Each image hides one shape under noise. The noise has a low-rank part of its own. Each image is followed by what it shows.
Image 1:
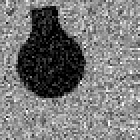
light bulb
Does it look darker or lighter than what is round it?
darker
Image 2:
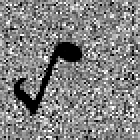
musical note
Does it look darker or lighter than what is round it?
darker
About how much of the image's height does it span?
half
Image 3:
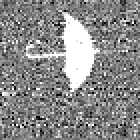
umbrella
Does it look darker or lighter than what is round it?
lighter
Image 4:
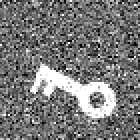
key
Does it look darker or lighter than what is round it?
lighter
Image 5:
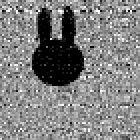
rabbit's head
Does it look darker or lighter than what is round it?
darker
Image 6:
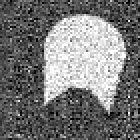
cat's head
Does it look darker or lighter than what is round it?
lighter
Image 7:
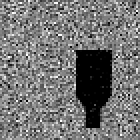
bottle
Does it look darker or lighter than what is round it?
darker
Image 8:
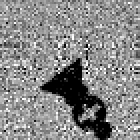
chess bishop
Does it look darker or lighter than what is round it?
darker
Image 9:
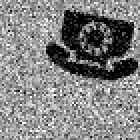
telephone
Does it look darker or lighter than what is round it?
darker
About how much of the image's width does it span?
two thirds
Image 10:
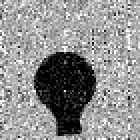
light bulb
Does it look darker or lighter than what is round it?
darker
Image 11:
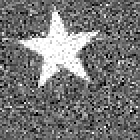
star
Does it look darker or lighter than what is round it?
lighter
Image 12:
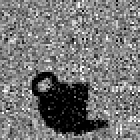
teapot
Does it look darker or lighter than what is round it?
darker
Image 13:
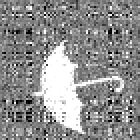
umbrella
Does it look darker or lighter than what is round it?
lighter
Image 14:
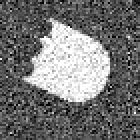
ghost
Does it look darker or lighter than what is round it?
lighter
